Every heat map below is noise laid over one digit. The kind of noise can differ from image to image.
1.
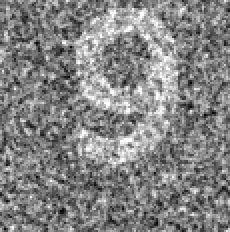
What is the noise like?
blotchy
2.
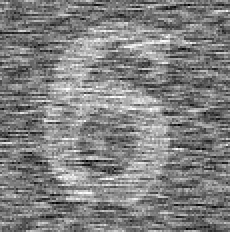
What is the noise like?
streaked along the rows
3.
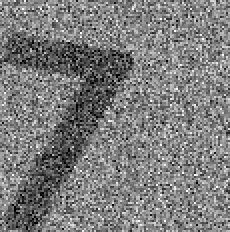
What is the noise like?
independent entries
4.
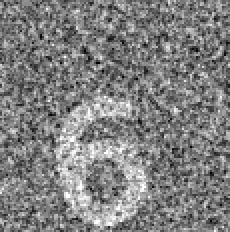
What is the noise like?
blotchy
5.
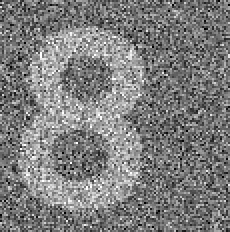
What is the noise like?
independent entries
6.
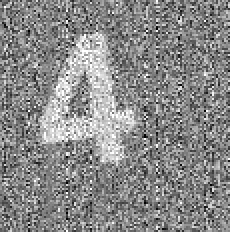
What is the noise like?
columns of uneven size
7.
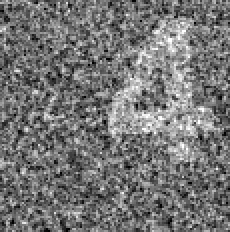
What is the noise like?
blotchy
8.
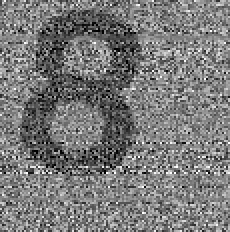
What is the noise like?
rows of uneven size
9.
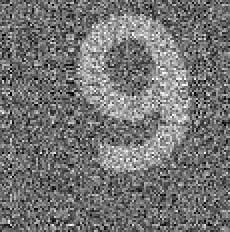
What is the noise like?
low rank plus noise
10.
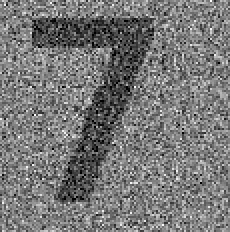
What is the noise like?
low rank plus noise
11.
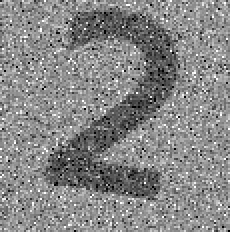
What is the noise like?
heavy tails
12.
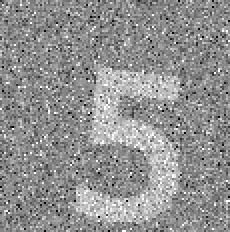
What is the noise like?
heavy tails
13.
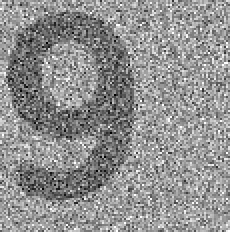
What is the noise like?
independent entries
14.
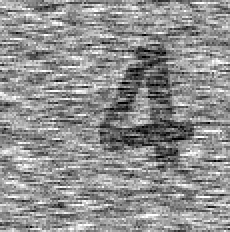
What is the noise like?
streaked along the rows
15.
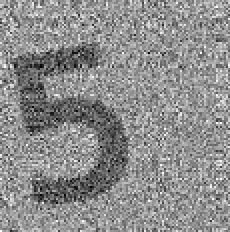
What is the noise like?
low rank plus noise
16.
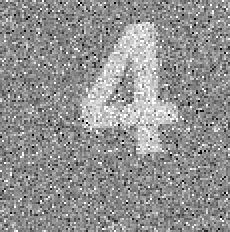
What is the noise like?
heavy tails
